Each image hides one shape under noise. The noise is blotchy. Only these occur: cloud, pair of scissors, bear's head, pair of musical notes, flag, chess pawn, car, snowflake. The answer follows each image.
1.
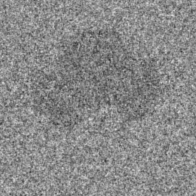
car
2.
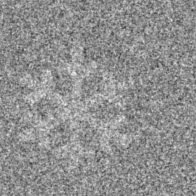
snowflake
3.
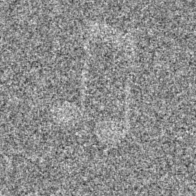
pair of musical notes
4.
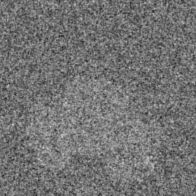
car
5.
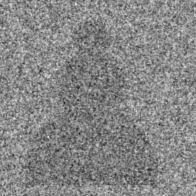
chess pawn
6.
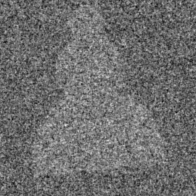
chess pawn
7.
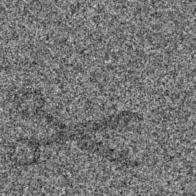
pair of scissors
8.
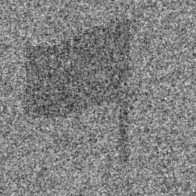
flag
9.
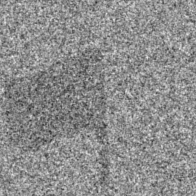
flag
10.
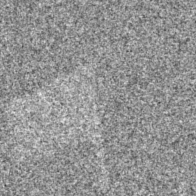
flag
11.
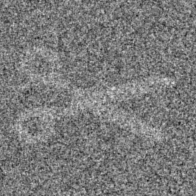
pair of scissors
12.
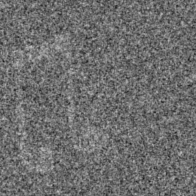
pair of musical notes
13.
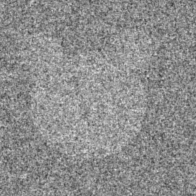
bear's head
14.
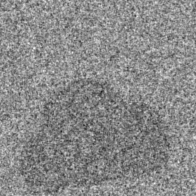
cloud
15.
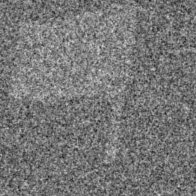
flag
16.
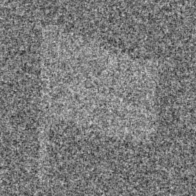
flag
